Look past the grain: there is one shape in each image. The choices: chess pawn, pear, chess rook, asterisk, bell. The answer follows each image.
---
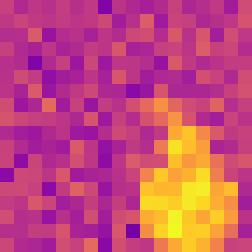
pear
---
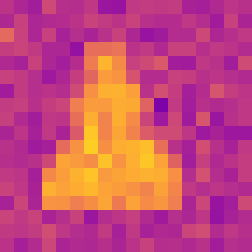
chess pawn
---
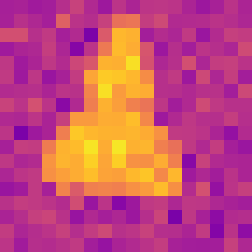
chess pawn
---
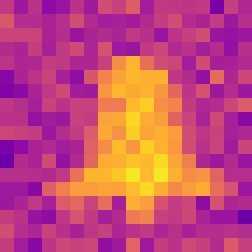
bell
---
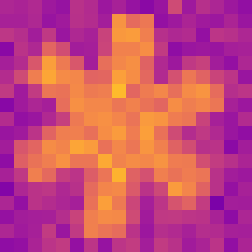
asterisk
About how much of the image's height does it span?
nearly all
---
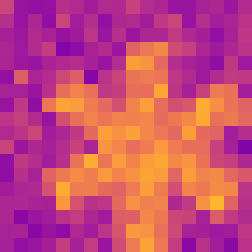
asterisk
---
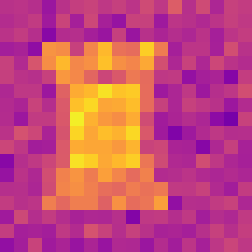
chess rook
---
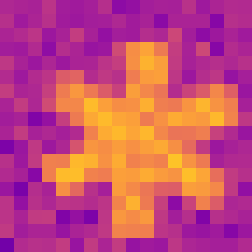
asterisk
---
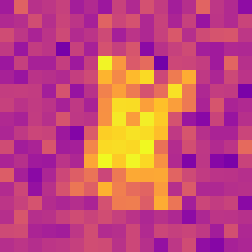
chess rook
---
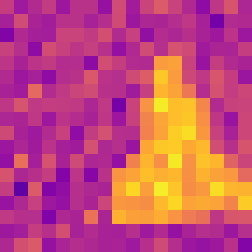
chess pawn
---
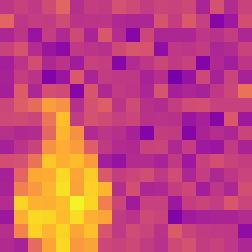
pear
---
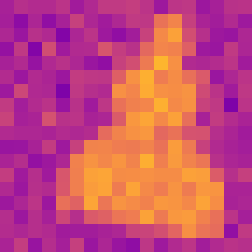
chess pawn
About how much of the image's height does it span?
nearly all
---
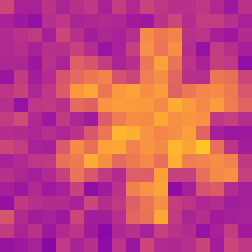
asterisk
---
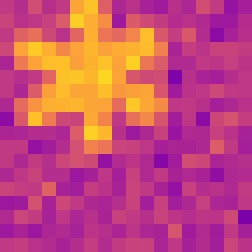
asterisk
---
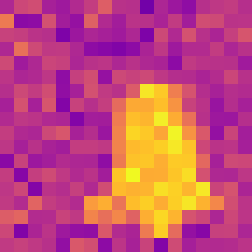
bell
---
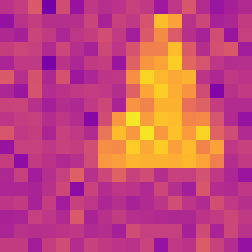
chess pawn
